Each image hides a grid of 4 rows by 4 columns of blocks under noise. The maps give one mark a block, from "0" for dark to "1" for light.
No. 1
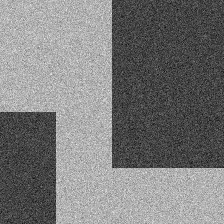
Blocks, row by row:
1 1 0 0
1 1 0 0
0 1 0 0
0 1 1 1
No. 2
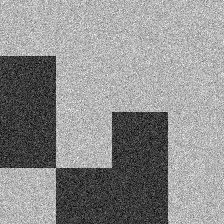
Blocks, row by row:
1 1 1 1
0 1 1 1
0 1 0 1
1 0 0 1
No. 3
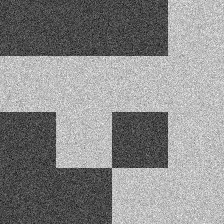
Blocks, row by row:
0 0 0 1
1 1 1 1
0 1 0 1
0 0 1 1
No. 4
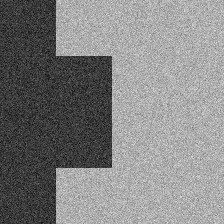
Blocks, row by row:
0 1 1 1
0 0 1 1
0 0 1 1
0 1 1 1
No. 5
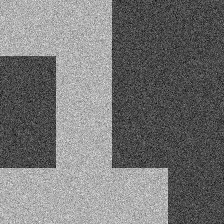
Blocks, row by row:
1 1 0 0
0 1 0 0
0 1 0 0
1 1 1 0
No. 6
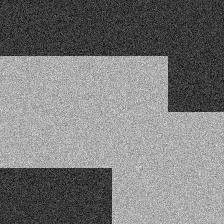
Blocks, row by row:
0 0 0 0
1 1 1 0
1 1 1 1
0 0 1 1
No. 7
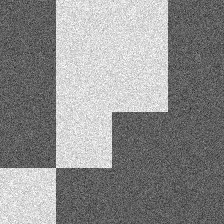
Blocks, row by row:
0 1 1 0
0 1 1 0
0 1 0 0
1 0 0 0
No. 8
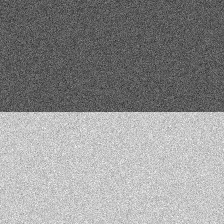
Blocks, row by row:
0 0 0 0
0 0 0 0
1 1 1 1
1 1 1 1
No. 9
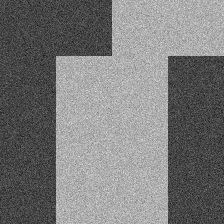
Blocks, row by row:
0 0 1 1
0 1 1 0
0 1 1 0
0 1 1 0
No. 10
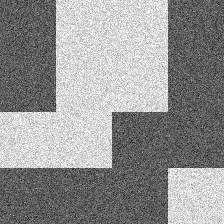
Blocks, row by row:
0 1 1 0
0 1 1 0
1 1 0 0
0 0 0 1
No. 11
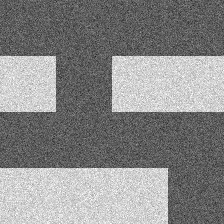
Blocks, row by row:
0 0 0 0
1 0 1 1
0 0 0 0
1 1 1 0
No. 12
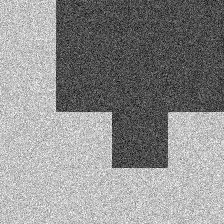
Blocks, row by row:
1 0 0 0
1 0 0 0
1 1 0 1
1 1 1 1
